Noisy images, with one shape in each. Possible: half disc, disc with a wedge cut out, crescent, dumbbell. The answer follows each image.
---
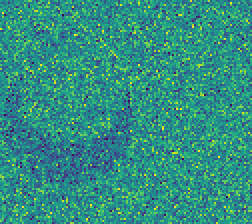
crescent
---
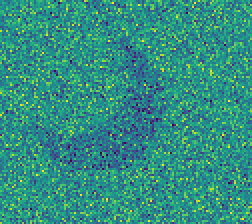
crescent
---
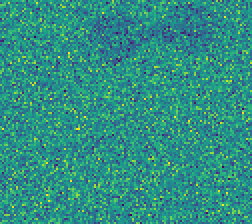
dumbbell
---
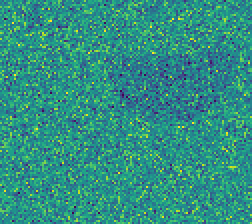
half disc
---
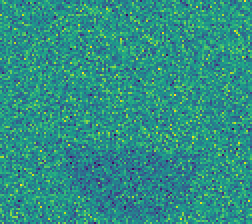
half disc
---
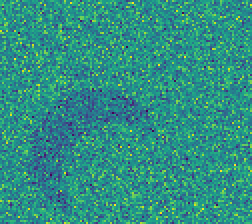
crescent
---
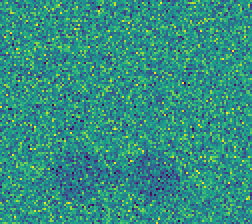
dumbbell
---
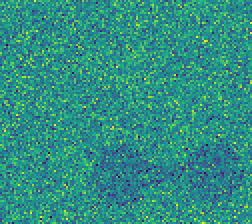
dumbbell
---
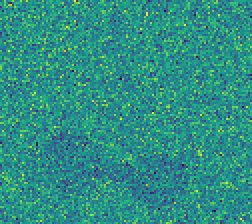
dumbbell
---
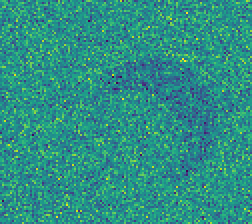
crescent
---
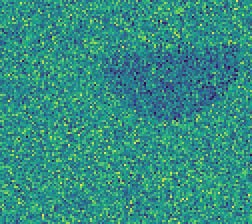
half disc
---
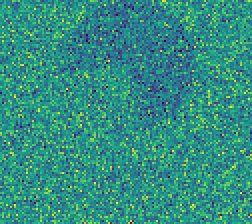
disc with a wedge cut out
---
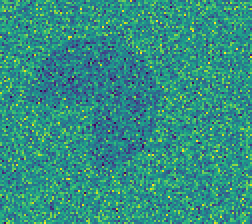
disc with a wedge cut out
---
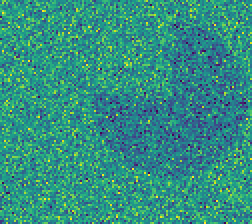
disc with a wedge cut out
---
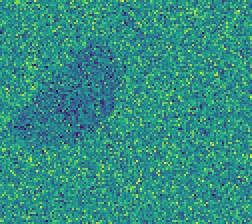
half disc
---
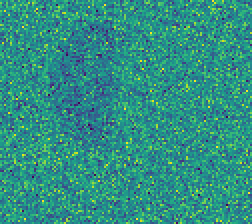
half disc
